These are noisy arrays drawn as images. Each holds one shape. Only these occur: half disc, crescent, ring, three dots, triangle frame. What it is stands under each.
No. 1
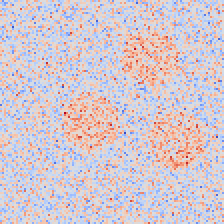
red three dots
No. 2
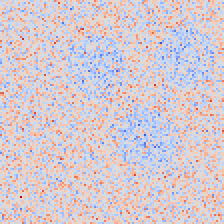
blue three dots
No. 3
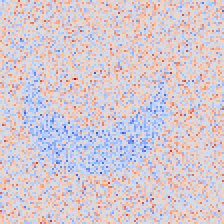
blue crescent
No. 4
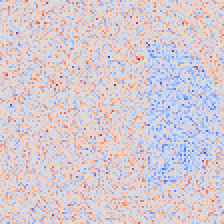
blue half disc
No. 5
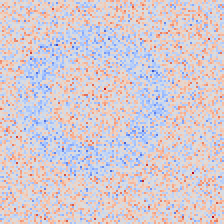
blue ring
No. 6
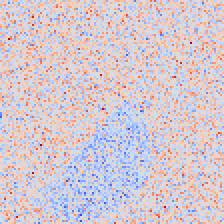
blue half disc
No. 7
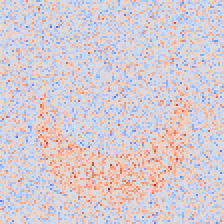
red crescent
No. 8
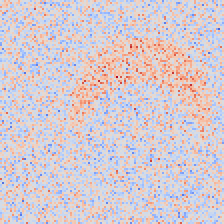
red crescent
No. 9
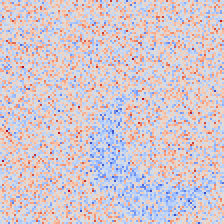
blue crescent
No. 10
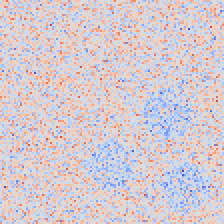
blue three dots
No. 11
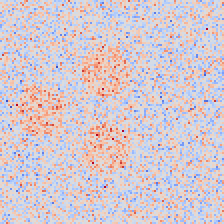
red three dots
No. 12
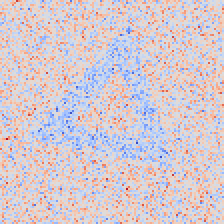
blue triangle frame
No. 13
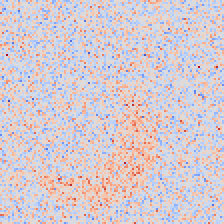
red crescent
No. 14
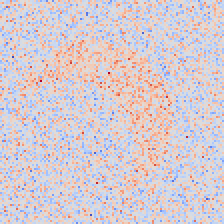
red crescent
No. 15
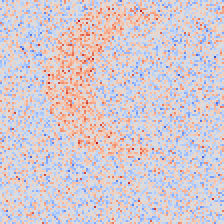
red crescent
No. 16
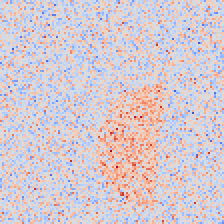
red half disc
